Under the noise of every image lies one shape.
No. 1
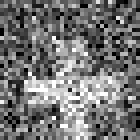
cross
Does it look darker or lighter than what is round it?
lighter
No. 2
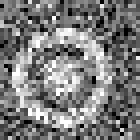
bullseye
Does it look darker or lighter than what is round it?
lighter
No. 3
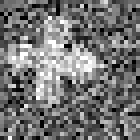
cross
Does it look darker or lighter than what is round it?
lighter
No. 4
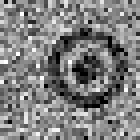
bullseye
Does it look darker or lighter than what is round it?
darker
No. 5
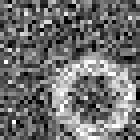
ring
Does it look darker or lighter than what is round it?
lighter
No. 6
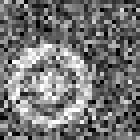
bullseye
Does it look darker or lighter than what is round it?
lighter
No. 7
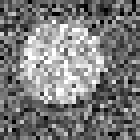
disc
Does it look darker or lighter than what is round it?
lighter
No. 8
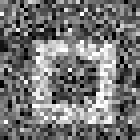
square frame
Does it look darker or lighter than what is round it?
lighter
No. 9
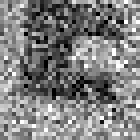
square with a notch
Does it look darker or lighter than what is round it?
darker
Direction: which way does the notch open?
right
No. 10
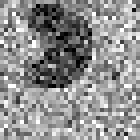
disc with a wedge cut out
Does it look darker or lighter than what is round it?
darker
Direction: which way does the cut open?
left
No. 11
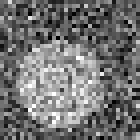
disc
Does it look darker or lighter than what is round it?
lighter
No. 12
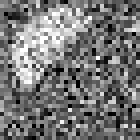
half disc
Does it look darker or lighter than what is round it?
lighter
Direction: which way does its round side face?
up and left
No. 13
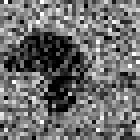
disc with a wedge cut out
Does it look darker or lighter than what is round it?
darker
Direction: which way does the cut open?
down and left
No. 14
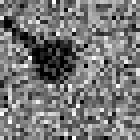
lollipop
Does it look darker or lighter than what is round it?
darker
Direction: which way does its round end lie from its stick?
down and right
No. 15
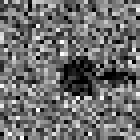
lollipop
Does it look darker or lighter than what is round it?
darker
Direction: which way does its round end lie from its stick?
left
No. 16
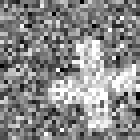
cross
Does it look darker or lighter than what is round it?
lighter
